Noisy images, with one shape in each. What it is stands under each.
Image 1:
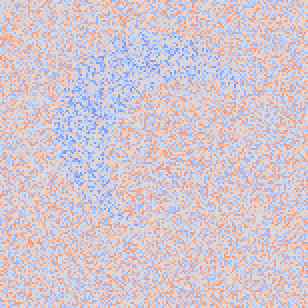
crescent
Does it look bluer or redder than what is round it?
bluer
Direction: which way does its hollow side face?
down and right
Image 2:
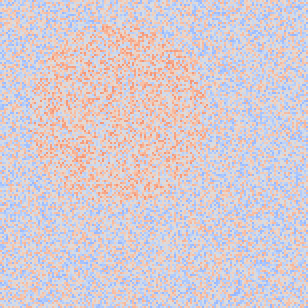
disc
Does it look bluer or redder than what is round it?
redder
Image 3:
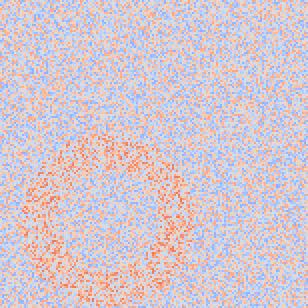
ring
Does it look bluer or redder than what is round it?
redder
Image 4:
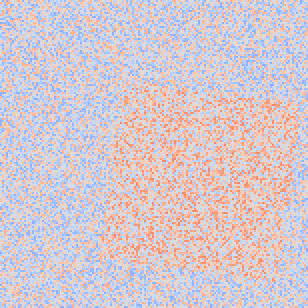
square
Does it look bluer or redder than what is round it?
redder
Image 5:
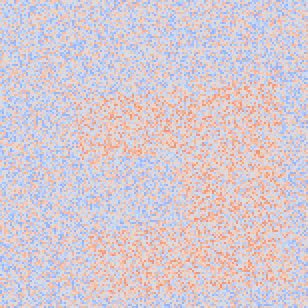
square with a notch
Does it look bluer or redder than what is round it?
redder
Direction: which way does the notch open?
left
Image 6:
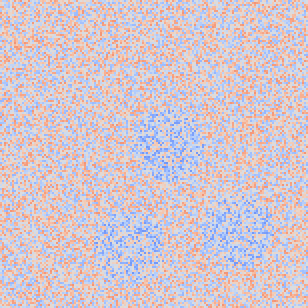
three dots
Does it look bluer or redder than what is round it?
bluer
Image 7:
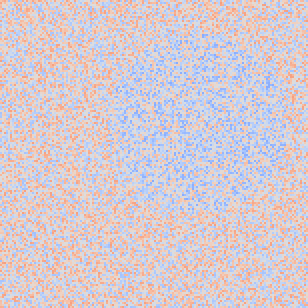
disc
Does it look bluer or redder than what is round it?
bluer
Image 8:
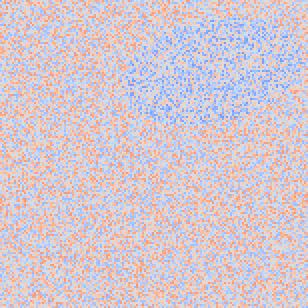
ellipse
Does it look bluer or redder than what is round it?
bluer
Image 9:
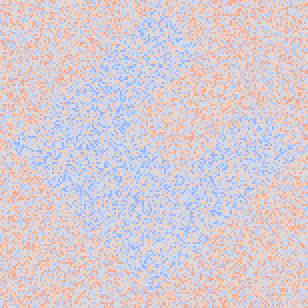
square with a notch
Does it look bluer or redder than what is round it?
bluer
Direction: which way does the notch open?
up and right
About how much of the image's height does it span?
nearly all
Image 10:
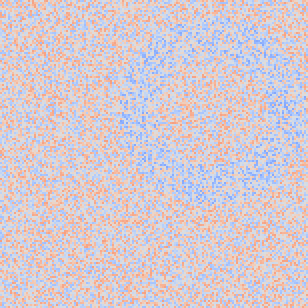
ring
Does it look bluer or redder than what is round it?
bluer
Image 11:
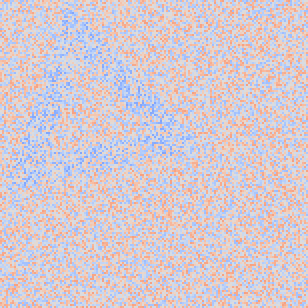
triangle frame
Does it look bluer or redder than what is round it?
bluer
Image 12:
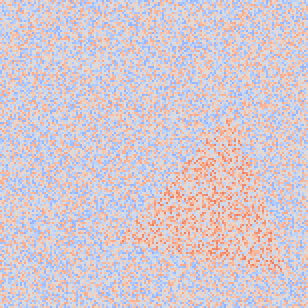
triangle
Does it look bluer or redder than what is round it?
redder
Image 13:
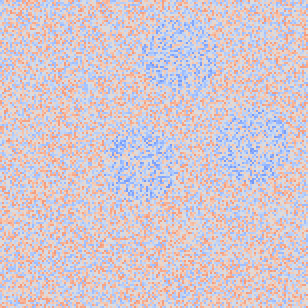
three dots
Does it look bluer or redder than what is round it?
bluer
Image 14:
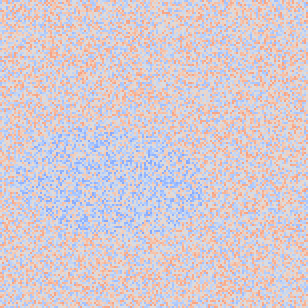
ellipse
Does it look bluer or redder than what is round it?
bluer
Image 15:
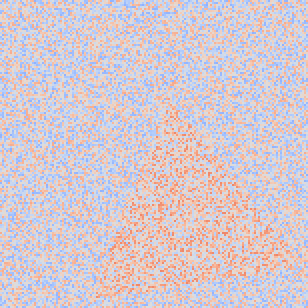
triangle
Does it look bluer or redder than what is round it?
redder
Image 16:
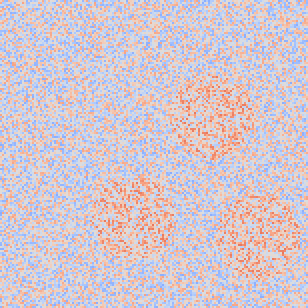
three dots
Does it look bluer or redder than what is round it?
redder
